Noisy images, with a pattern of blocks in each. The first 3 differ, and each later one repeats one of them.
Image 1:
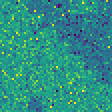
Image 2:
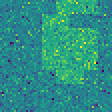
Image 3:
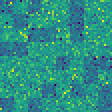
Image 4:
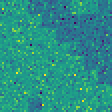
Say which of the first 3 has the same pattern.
1
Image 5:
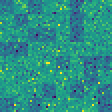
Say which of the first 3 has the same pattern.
3
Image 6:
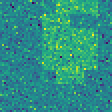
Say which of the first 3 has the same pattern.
2
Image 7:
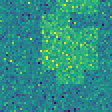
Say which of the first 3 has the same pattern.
2
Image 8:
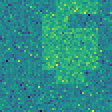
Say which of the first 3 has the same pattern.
2
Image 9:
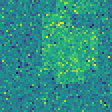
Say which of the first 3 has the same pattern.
2
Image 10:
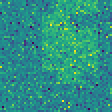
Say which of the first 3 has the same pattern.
2
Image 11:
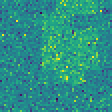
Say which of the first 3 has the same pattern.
2
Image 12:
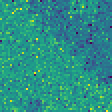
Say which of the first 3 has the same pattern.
1
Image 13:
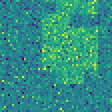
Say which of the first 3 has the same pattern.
2
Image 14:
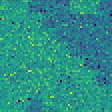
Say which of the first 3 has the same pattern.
1
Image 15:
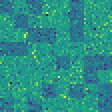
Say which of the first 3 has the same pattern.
3
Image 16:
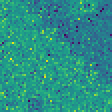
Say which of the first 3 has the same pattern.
1
